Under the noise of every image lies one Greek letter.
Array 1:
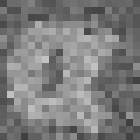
alpha
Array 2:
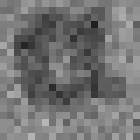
alpha
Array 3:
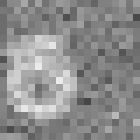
delta
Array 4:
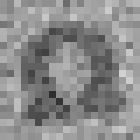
omega
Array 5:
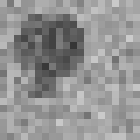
phi
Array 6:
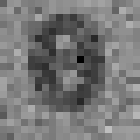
theta
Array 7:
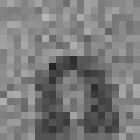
omega
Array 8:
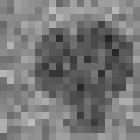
phi
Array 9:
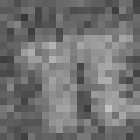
pi
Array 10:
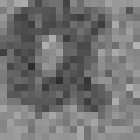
alpha
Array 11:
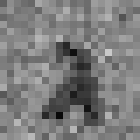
lambda
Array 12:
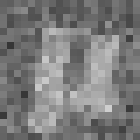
mu
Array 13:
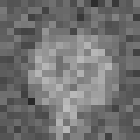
phi
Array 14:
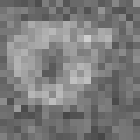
sigma
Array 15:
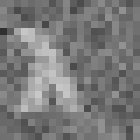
lambda
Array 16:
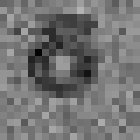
delta
